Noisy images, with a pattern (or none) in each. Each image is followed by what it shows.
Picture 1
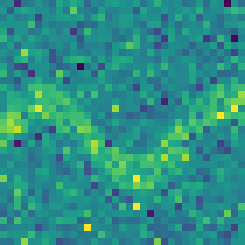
a wavy band
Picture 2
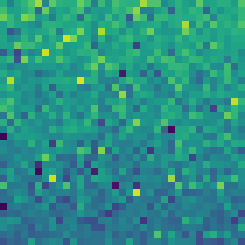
a smooth slope
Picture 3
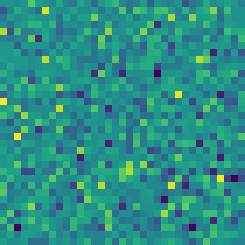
only noise
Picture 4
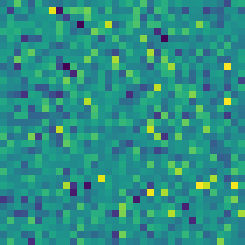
only noise
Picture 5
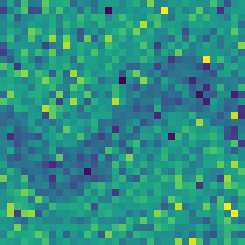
a wavy band
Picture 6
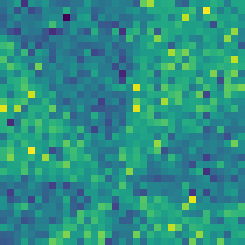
spokes from one point
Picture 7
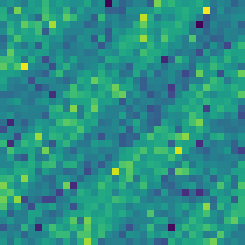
diagonal stripes
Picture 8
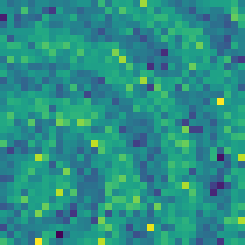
rings round one point
